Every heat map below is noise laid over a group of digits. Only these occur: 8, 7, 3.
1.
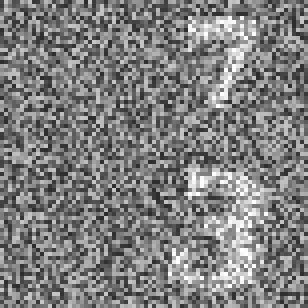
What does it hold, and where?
top right: 7; bottom right: 3
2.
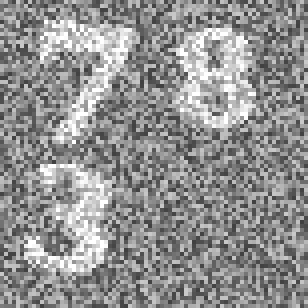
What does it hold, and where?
top left: 7; top right: 8; bottom left: 3
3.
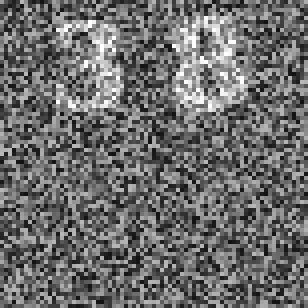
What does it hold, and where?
top left: 3; top right: 8
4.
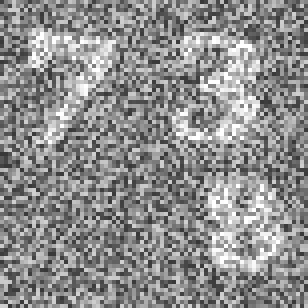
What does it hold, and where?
top left: 7; top right: 3; bottom right: 8
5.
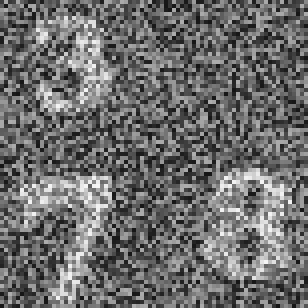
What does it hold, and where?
top left: 3; bottom left: 7; bottom right: 8
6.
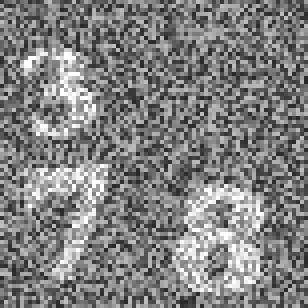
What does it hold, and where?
top left: 3; bottom left: 7; bottom right: 8
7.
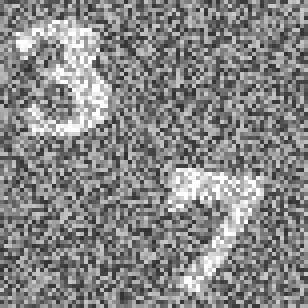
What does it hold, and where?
top left: 3; bottom right: 7
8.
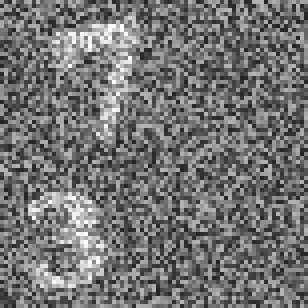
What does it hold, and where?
top left: 7; bottom left: 3
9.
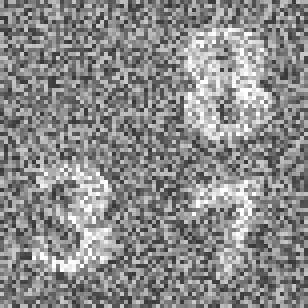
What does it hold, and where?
top right: 8; bottom left: 3; bottom right: 7
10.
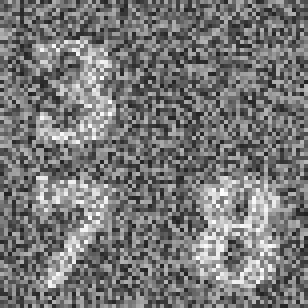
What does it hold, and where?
top left: 3; bottom left: 7; bottom right: 8
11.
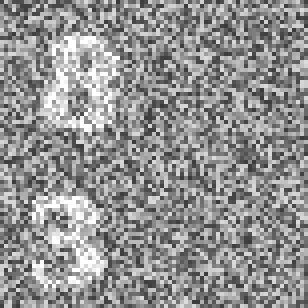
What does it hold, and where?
top left: 8; bottom left: 3
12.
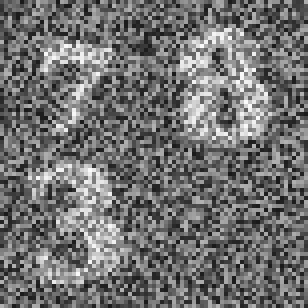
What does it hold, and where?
top left: 7; top right: 8; bottom left: 3
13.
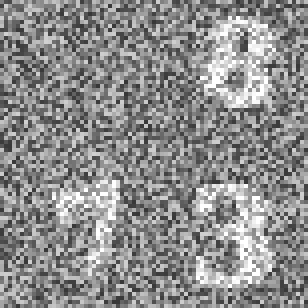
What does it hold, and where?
top right: 8; bottom left: 7; bottom right: 3
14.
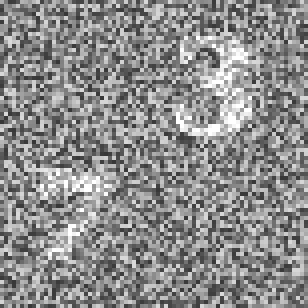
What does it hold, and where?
top right: 3; bottom left: 7
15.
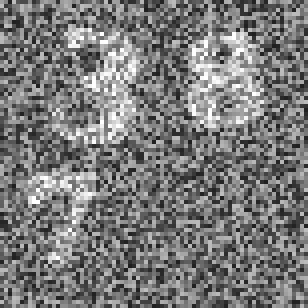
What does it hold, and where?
top left: 3; top right: 8; bottom left: 7
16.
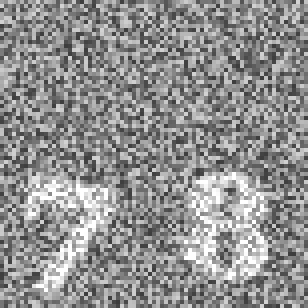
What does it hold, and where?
bottom left: 7; bottom right: 8
